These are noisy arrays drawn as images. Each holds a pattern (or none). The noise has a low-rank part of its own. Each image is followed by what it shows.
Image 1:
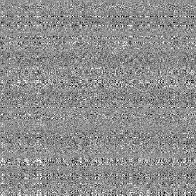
horizontal stripes
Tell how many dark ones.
5
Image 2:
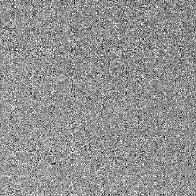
a smooth slope
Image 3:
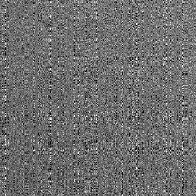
a smooth slope
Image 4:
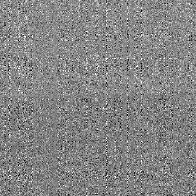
a sharp edge
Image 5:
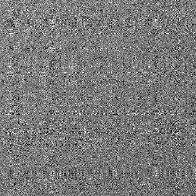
a smooth slope
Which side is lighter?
top left
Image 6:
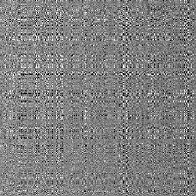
a smooth slope
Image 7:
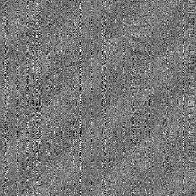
diagonal stripes
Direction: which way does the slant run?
bottom left to top right
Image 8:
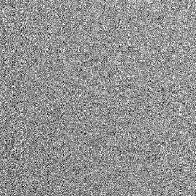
a smooth slope
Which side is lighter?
top right
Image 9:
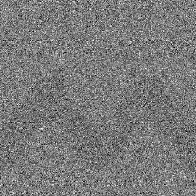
a wavy band
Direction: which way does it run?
left to right
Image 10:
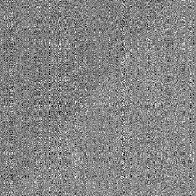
a sharp edge
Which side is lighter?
bottom right
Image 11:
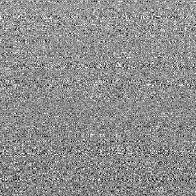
a smooth slope
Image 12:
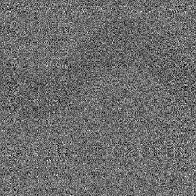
a wavy band
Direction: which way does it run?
left to right
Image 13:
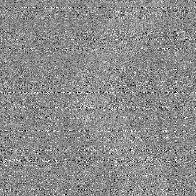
a wavy band
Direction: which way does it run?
top to bottom
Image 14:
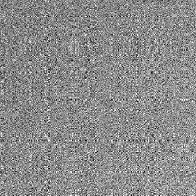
a smooth slope
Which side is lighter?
bottom right
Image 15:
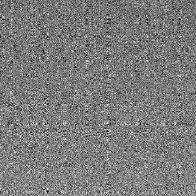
a smooth slope
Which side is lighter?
bottom
